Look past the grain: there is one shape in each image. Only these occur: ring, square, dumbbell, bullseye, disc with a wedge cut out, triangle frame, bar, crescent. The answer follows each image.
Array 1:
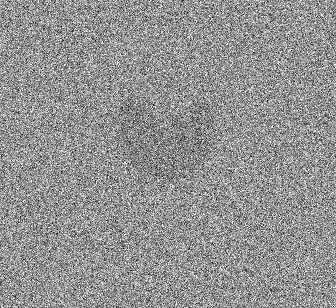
disc with a wedge cut out
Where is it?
centre
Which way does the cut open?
up
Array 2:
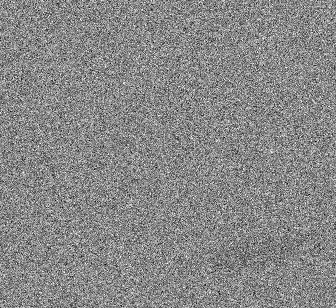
bar
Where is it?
bottom right
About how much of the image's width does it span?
a third
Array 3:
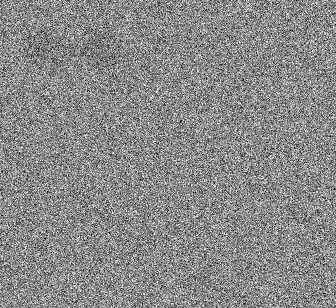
dumbbell
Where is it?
top left
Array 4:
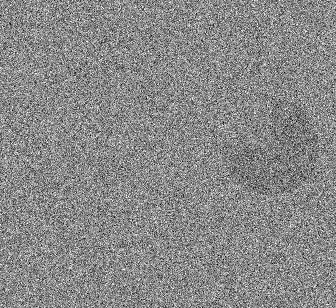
disc with a wedge cut out
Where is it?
middle right
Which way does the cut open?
up and left
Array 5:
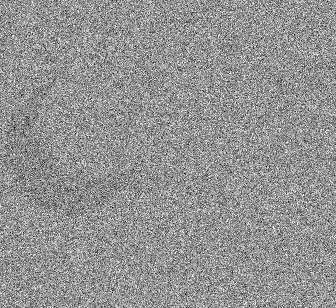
crescent
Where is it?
middle left
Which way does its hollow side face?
up and right
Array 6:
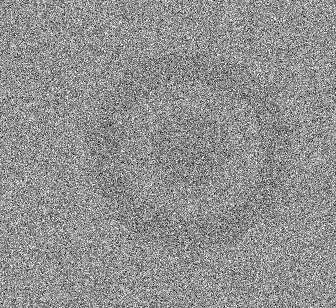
bullseye
